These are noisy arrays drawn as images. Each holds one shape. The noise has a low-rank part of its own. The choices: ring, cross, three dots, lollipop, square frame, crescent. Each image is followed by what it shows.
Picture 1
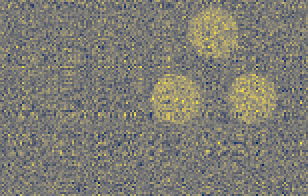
light three dots
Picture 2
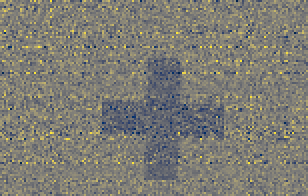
dark cross
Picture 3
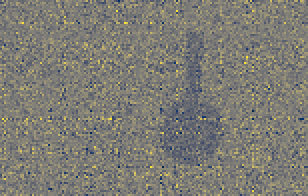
dark lollipop
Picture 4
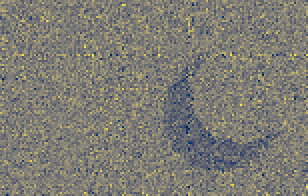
dark crescent
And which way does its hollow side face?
up and right
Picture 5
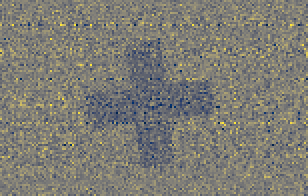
dark cross
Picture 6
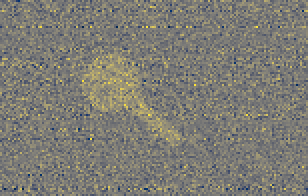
light lollipop
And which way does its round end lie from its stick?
up and left
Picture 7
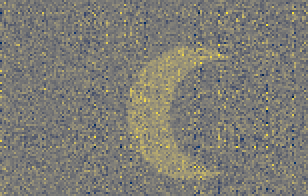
light crescent
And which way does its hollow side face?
right
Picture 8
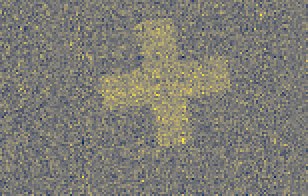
light cross
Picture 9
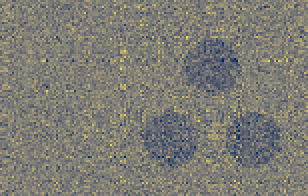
dark three dots
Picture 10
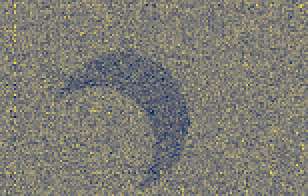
dark crescent
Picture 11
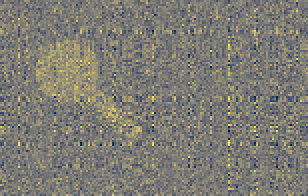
light lollipop
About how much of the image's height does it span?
half
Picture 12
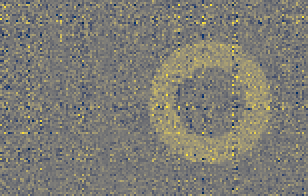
light ring
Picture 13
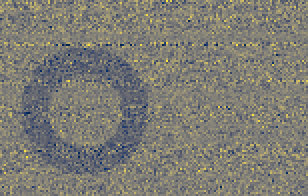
dark ring
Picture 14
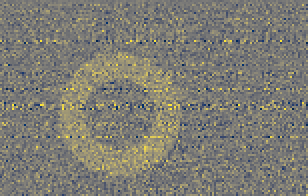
light ring
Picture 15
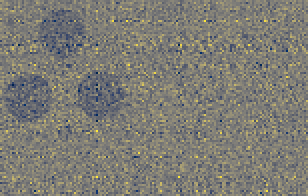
dark three dots
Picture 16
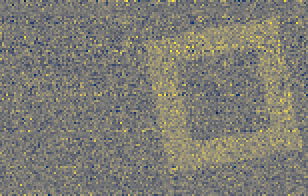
light square frame
